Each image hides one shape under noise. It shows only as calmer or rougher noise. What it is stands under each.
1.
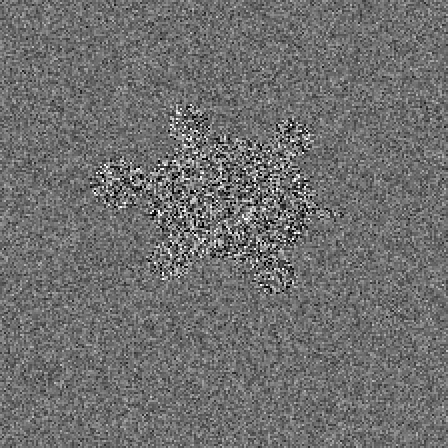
turtle
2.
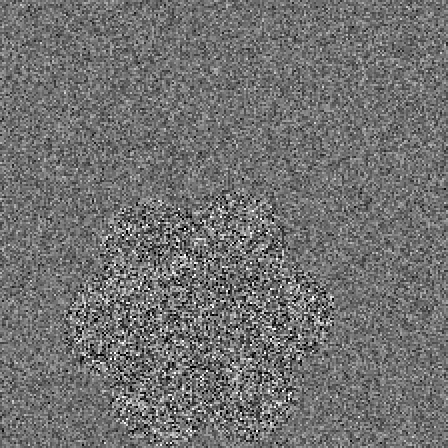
flower
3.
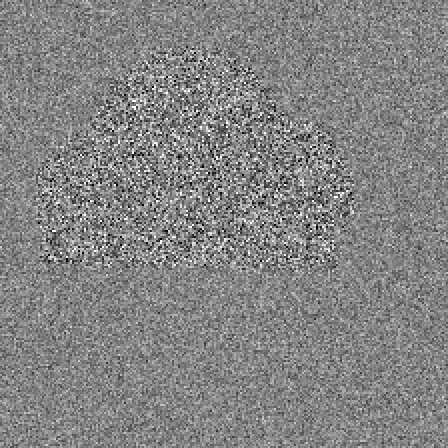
cloud
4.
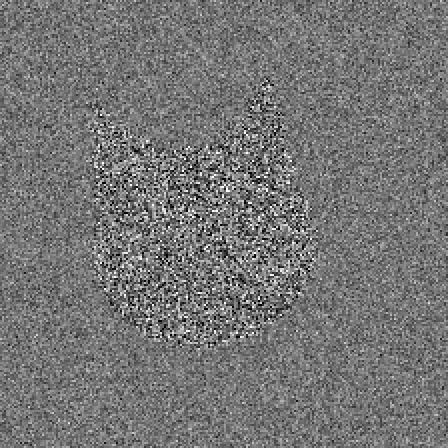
cat's head
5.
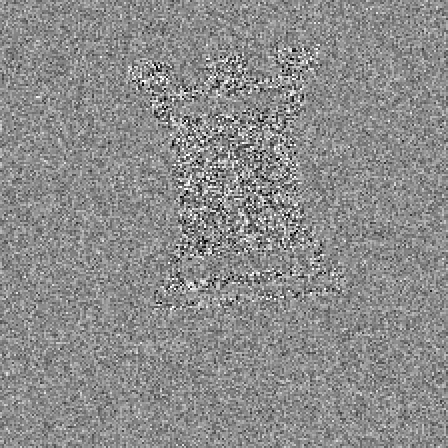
chess rook
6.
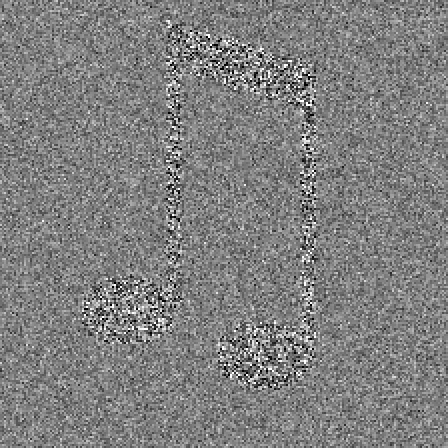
pair of musical notes
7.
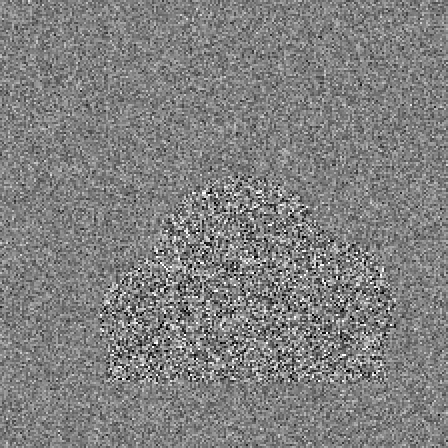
cloud
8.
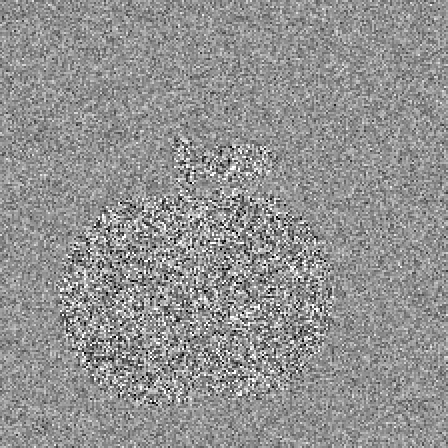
apple
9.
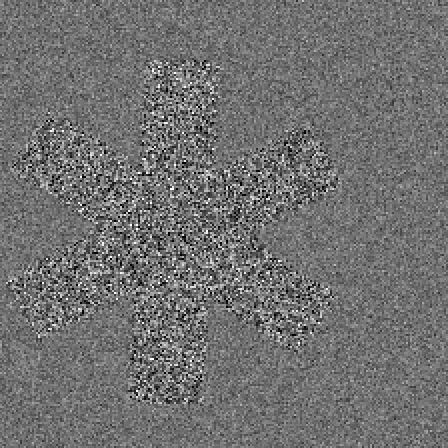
asterisk
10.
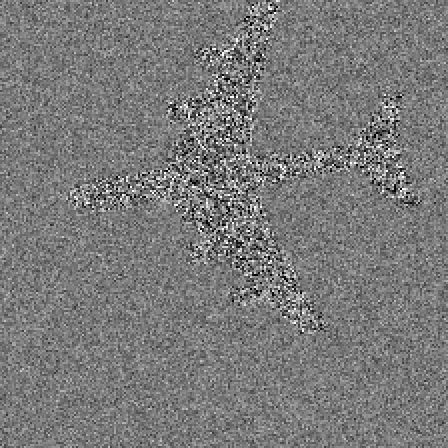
airplane
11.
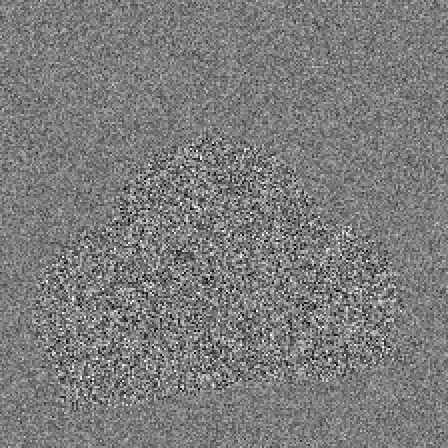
cloud
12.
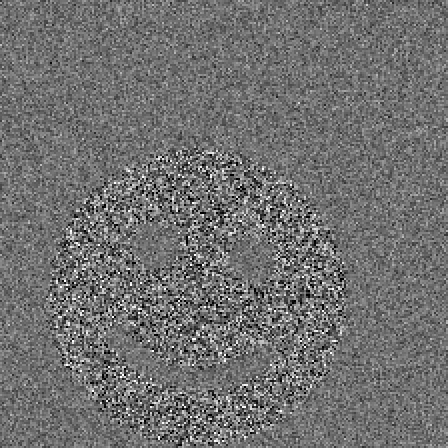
smiling face
